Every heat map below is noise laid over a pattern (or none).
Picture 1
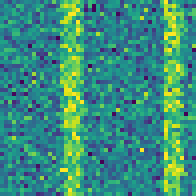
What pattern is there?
bands of columns
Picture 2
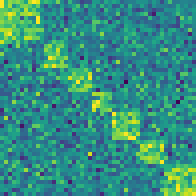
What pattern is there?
blocks along the diagonal
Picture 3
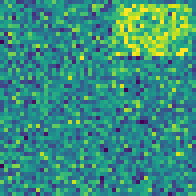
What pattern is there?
one block
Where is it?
top right
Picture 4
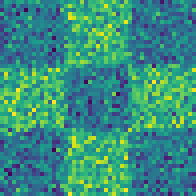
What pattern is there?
a checkerboard
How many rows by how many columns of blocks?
3 by 3
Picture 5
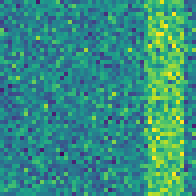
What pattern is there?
one band of columns
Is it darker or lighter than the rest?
lighter
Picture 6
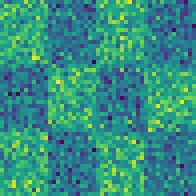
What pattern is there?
a checkerboard
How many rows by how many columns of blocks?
3 by 4
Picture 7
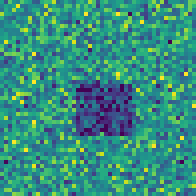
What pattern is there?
one block
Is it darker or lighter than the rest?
darker
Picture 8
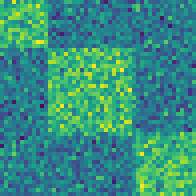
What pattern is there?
blocks along the diagonal
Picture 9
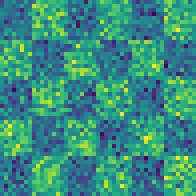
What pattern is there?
a checkerboard
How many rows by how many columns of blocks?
5 by 6
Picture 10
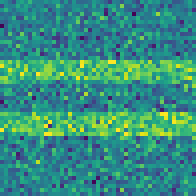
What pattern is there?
bands of rows
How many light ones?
2
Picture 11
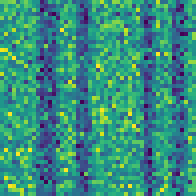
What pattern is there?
bands of columns
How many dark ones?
4
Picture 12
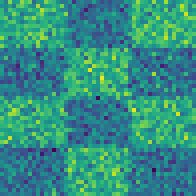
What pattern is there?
a checkerboard
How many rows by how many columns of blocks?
4 by 3
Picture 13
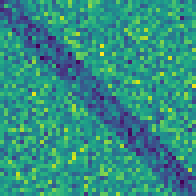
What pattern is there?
a diagonal band
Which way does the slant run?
top left to bottom right
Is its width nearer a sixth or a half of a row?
a sixth
